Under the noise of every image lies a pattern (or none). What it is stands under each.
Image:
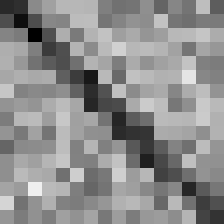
a diagonal band
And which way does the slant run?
top left to bottom right
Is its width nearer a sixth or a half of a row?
a sixth
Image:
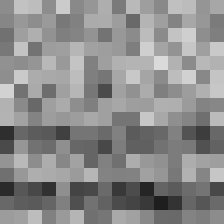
bands of rows
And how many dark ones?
2
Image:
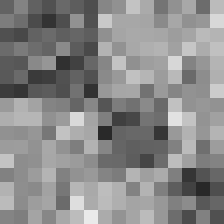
blocks along the diagonal
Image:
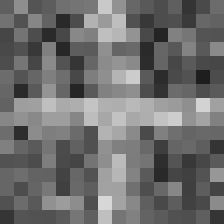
bands of rows crossing bands of columns
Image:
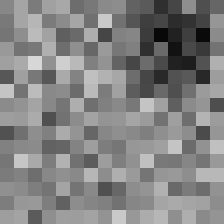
one block
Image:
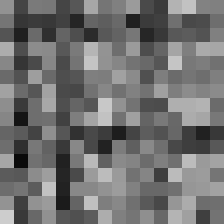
bands of rows crossing bands of columns
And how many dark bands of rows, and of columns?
2 and 3
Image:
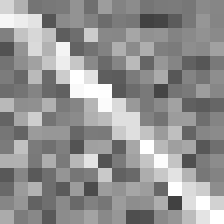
a diagonal band
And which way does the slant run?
top left to bottom right
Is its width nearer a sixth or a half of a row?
a sixth
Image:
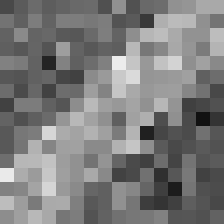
a diagonal band
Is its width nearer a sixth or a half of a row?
a half
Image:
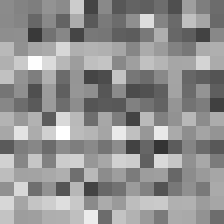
bands of rows
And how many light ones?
4
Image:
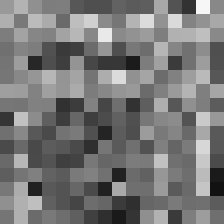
bands of rows crossing bands of columns
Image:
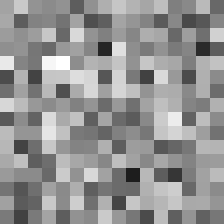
only noise
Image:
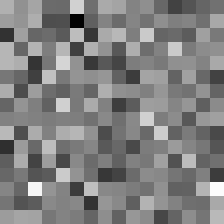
only noise
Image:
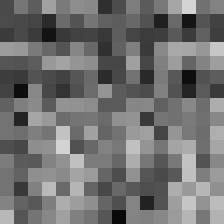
bands of rows crossing bands of columns
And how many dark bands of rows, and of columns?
2 and 3
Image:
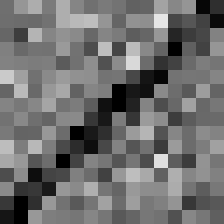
a diagonal band
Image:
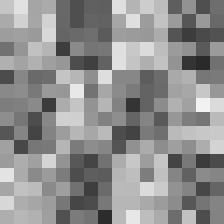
a checkerboard
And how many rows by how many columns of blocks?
3 by 4
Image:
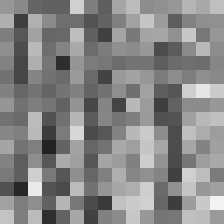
bands of columns
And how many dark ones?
4
